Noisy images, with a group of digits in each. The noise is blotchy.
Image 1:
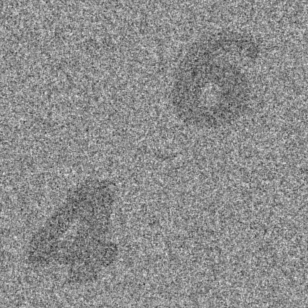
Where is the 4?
bottom left
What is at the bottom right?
nothing
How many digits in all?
2
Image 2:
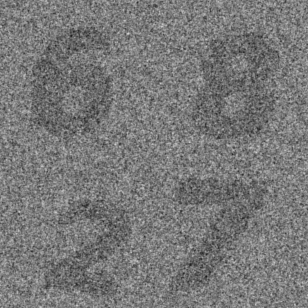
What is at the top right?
8
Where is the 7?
bottom right
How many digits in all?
4
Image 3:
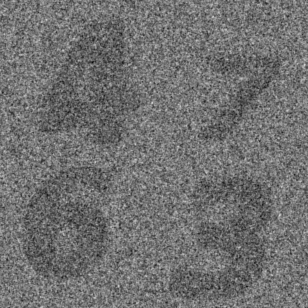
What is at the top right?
7
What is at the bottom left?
6
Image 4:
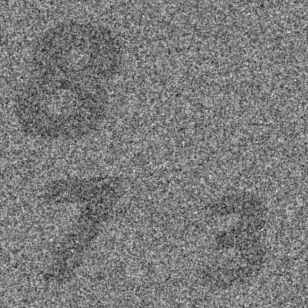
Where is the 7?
bottom left
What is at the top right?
nothing
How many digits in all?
3
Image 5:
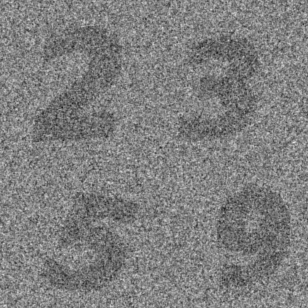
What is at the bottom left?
5
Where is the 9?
bottom right
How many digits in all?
4
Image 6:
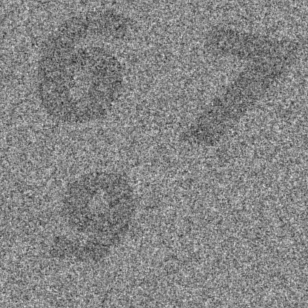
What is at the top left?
6
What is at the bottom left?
9
